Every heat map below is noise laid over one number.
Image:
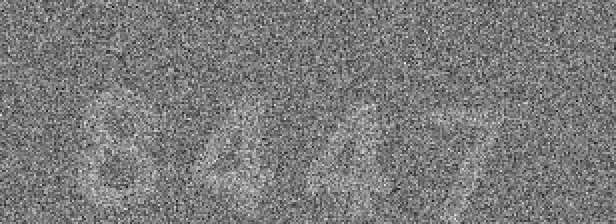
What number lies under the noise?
8447
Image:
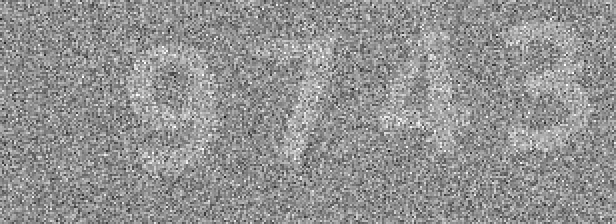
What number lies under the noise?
9743
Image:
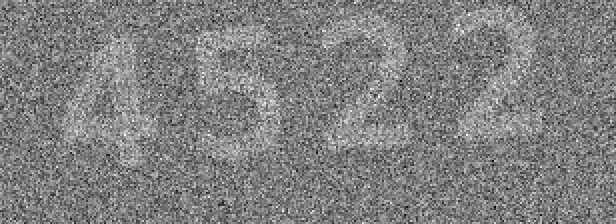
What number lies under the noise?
4522
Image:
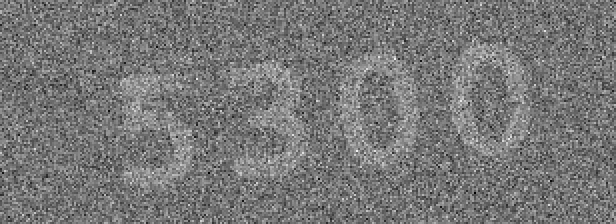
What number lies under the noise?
5300
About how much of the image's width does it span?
two thirds
